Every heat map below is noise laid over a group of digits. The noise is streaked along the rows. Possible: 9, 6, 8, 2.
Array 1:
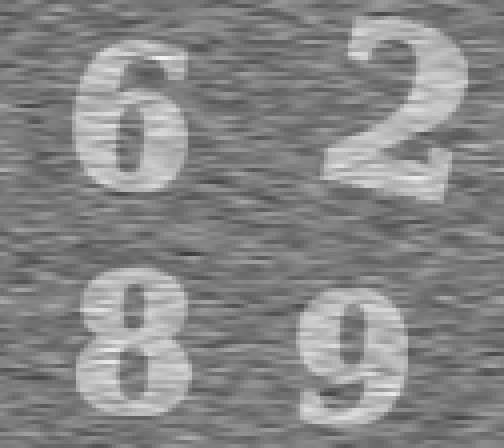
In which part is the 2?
top right
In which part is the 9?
bottom right
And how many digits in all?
4
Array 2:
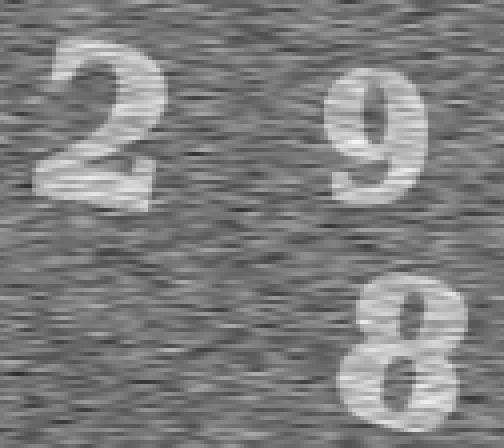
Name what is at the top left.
2
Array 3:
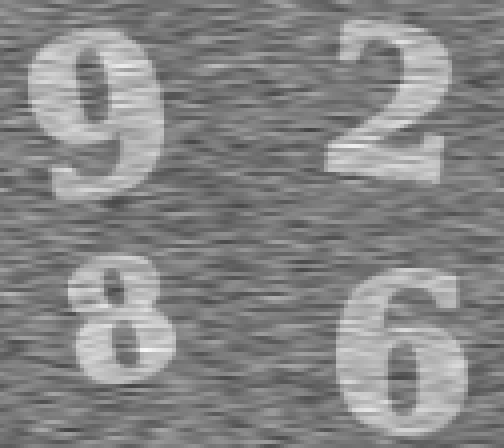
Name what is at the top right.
2
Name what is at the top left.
9
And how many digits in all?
4
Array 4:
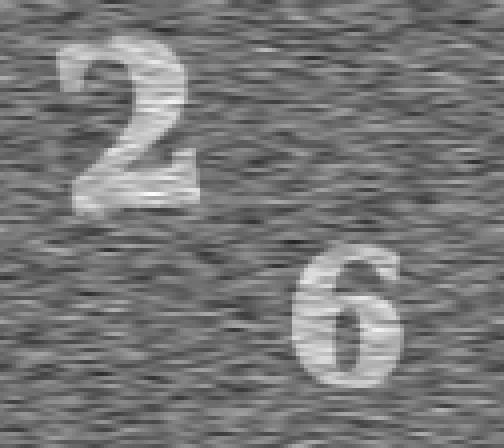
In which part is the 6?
bottom right
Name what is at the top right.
nothing
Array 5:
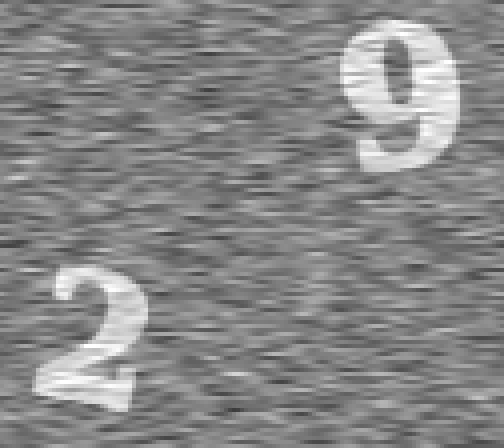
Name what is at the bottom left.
2
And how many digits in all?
2
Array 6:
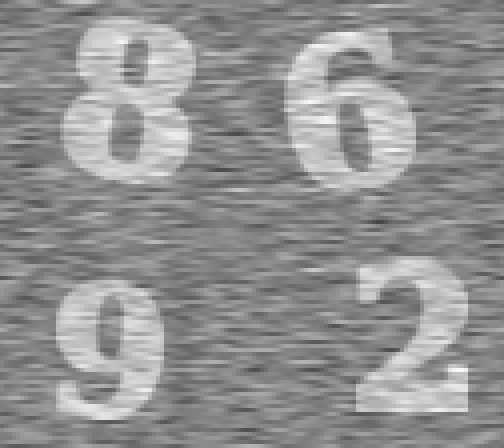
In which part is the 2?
bottom right
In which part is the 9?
bottom left
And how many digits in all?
4
